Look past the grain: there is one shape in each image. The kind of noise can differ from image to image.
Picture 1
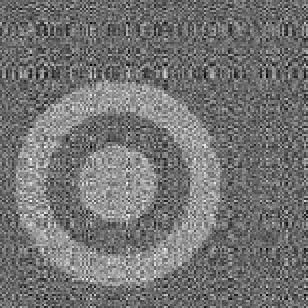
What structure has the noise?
low rank plus noise
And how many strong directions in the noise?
two
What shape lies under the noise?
bullseye
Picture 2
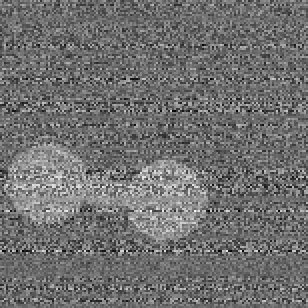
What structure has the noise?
rows of uneven size
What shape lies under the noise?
dumbbell
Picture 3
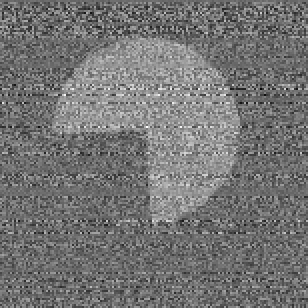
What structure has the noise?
rows of uneven size
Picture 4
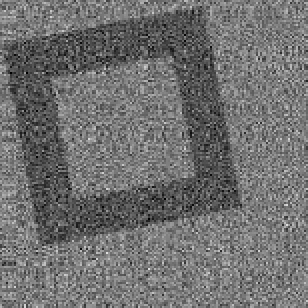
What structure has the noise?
low rank plus noise
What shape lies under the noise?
square frame
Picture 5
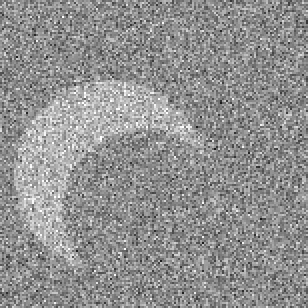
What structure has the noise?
independent entries
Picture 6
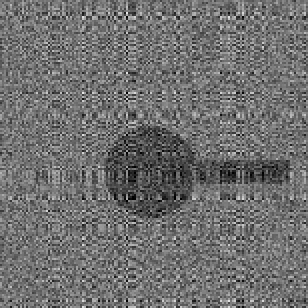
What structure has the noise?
low rank plus noise
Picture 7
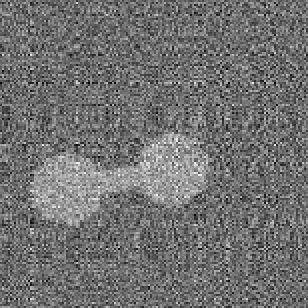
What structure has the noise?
low rank plus noise
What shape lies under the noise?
dumbbell
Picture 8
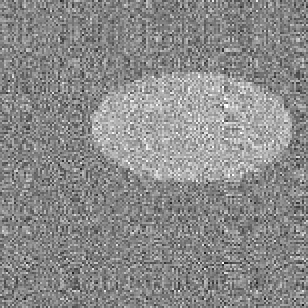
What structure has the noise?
low rank plus noise
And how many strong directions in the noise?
three or four
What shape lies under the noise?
ellipse
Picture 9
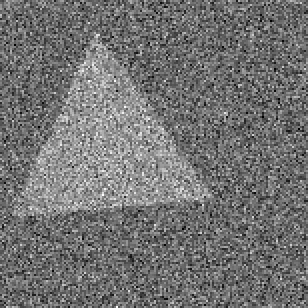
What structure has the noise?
independent entries
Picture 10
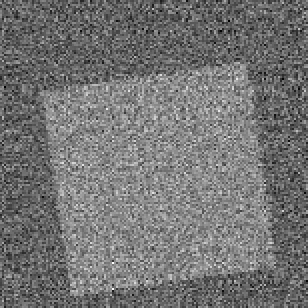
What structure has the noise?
low rank plus noise
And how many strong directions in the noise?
five to eight
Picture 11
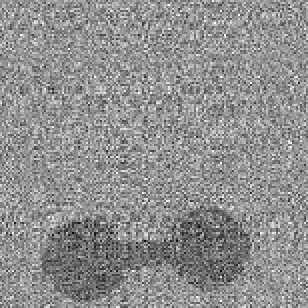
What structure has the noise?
low rank plus noise
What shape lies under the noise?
dumbbell
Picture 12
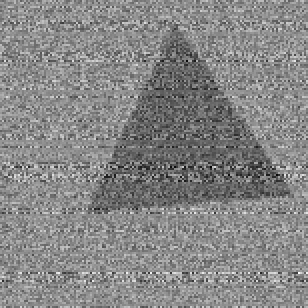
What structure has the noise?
rows of uneven size
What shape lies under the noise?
triangle
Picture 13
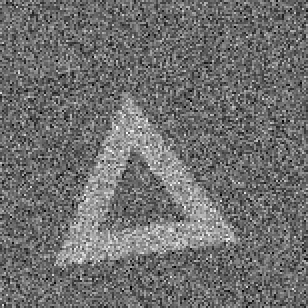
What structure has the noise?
independent entries
